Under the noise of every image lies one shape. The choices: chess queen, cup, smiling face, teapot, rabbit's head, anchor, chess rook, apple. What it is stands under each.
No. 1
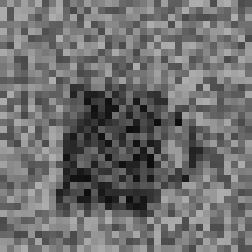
cup
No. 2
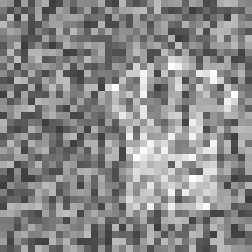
chess queen
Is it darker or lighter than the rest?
lighter
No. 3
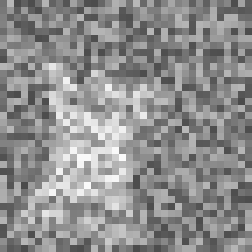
chess rook
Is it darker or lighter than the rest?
lighter
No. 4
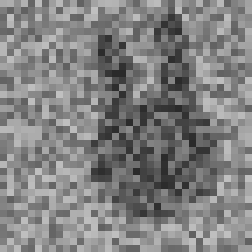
rabbit's head
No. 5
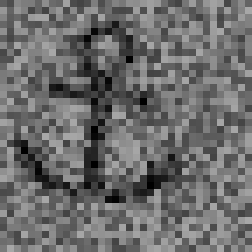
anchor
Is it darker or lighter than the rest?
darker
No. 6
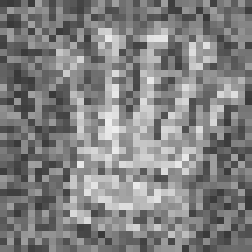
chess queen
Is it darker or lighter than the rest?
lighter
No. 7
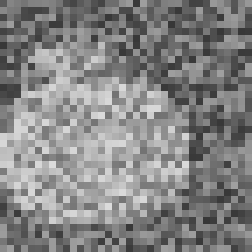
apple
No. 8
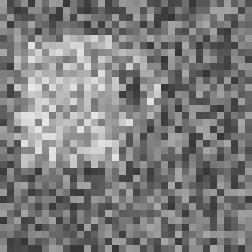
cup
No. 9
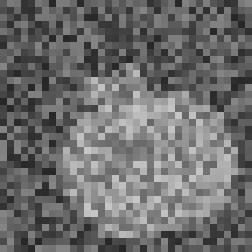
apple
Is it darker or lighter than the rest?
lighter
